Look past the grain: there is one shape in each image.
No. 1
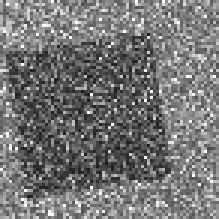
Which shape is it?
square
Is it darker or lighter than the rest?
darker
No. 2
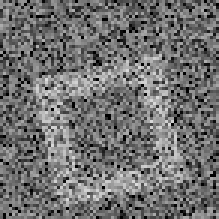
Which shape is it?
square frame
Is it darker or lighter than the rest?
lighter
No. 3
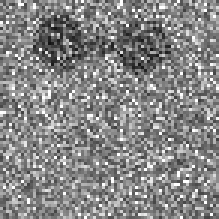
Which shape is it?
dumbbell
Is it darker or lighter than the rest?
darker
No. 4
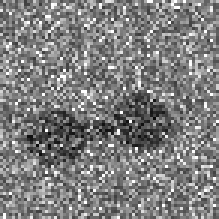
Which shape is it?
dumbbell
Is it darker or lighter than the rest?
darker
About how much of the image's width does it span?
two thirds
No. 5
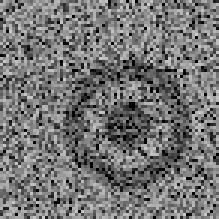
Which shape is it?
bullseye
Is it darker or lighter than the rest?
darker
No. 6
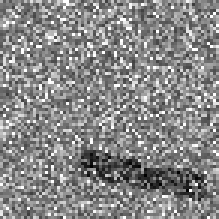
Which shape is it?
bar
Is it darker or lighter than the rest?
darker
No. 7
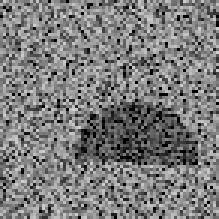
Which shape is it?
half disc
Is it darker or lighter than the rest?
darker
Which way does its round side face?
up
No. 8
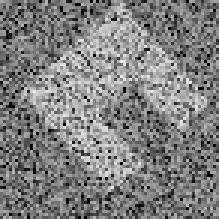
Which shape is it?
square with a notch
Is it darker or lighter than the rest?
lighter
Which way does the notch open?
down and right
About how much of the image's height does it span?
nearly all
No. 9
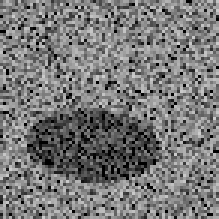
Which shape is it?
ellipse
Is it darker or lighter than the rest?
darker
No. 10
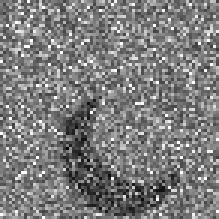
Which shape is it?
crescent
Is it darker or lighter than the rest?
darker
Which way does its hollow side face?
up and right
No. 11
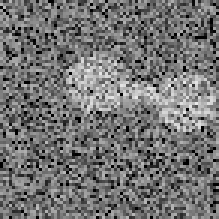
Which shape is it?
dumbbell
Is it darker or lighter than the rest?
lighter
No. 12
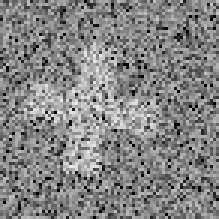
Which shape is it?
cross
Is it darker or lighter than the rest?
lighter
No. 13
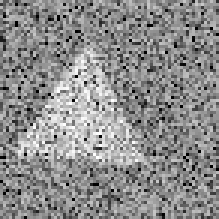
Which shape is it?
triangle
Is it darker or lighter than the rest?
lighter
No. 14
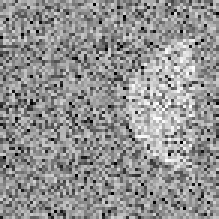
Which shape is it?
half disc
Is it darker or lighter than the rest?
lighter
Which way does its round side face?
left
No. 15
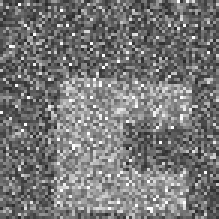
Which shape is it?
square with a notch
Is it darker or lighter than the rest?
lighter
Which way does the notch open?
right
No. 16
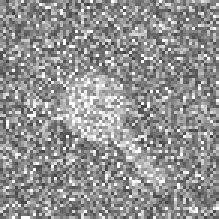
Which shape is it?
lollipop
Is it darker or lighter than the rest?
lighter
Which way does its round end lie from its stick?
up and left
